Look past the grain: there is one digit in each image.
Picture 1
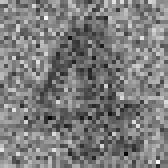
4
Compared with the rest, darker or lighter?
darker
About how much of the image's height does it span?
nearly all
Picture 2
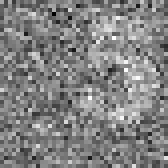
5
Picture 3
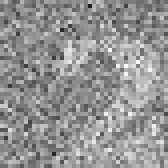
2
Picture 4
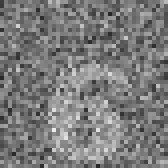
6
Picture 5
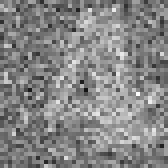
4
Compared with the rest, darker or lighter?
lighter
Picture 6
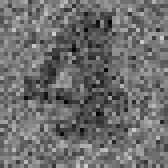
4
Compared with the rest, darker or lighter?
darker
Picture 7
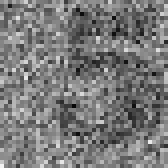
5
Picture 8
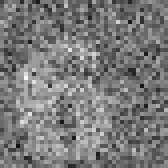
6
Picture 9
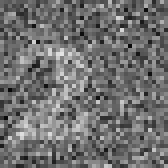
2
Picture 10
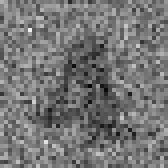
4
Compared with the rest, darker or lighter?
darker
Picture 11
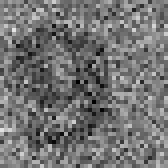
9
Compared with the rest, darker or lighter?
darker
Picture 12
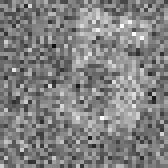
5
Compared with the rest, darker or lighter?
lighter
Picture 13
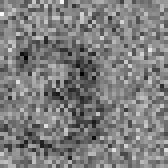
3
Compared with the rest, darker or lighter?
darker
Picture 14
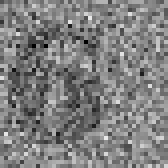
6
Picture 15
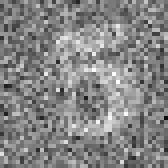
5
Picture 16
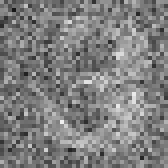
3
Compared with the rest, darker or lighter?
lighter
